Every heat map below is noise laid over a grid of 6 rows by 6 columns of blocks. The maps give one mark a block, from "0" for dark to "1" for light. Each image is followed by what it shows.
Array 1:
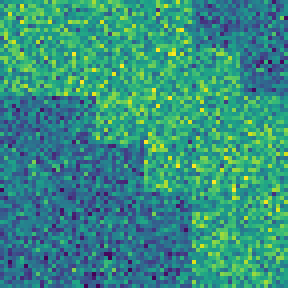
1 1 1 1 0 0
1 1 1 1 1 0
0 0 1 1 1 1
0 0 0 1 1 1
0 0 0 0 1 1
0 0 0 0 1 1
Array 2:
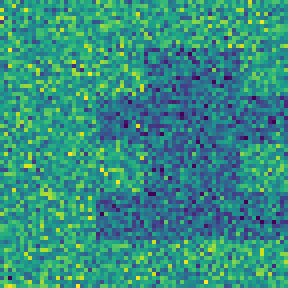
1 1 1 1 1 1
1 1 1 0 0 1
1 1 0 0 0 0
1 1 1 0 0 1
1 1 0 0 0 0
1 1 1 1 1 1
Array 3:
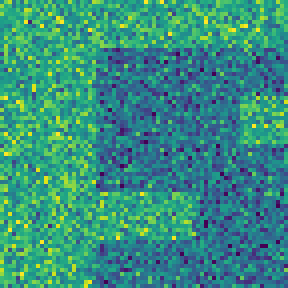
1 1 1 1 1 1
1 1 0 0 0 0
1 1 0 0 0 1
1 1 0 0 0 0
1 1 1 1 0 0
1 1 0 0 0 0
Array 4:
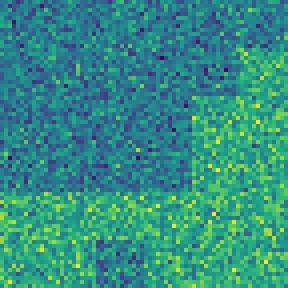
0 0 0 0 0 0
0 0 0 0 0 1
0 0 0 0 1 1
0 0 0 0 1 1
1 1 1 1 1 1
1 1 0 1 1 1
